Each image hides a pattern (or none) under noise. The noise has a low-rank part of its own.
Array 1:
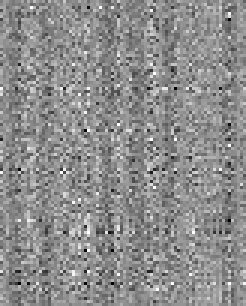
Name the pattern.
bands of columns
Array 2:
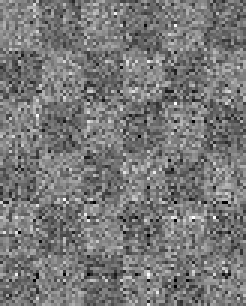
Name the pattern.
a checkerboard
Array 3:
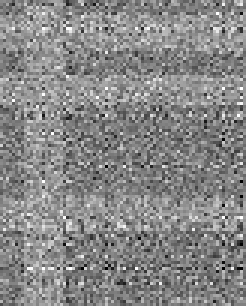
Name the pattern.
bands of rows crossing bands of columns
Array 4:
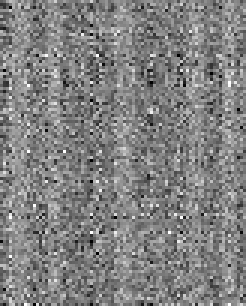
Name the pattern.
bands of columns
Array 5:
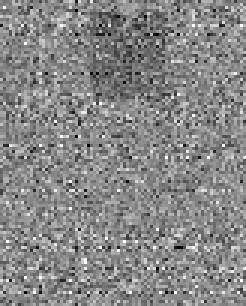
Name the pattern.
one block
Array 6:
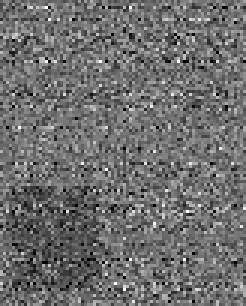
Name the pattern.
one block
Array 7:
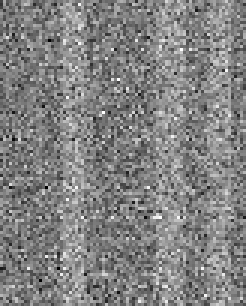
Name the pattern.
bands of columns
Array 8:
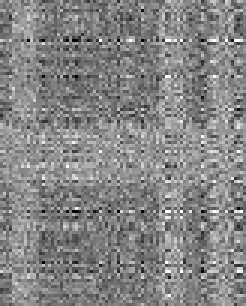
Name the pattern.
bands of rows crossing bands of columns
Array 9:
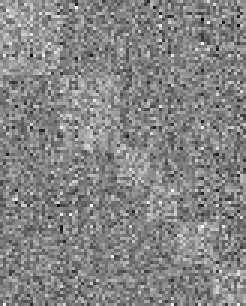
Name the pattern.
blocks along the diagonal
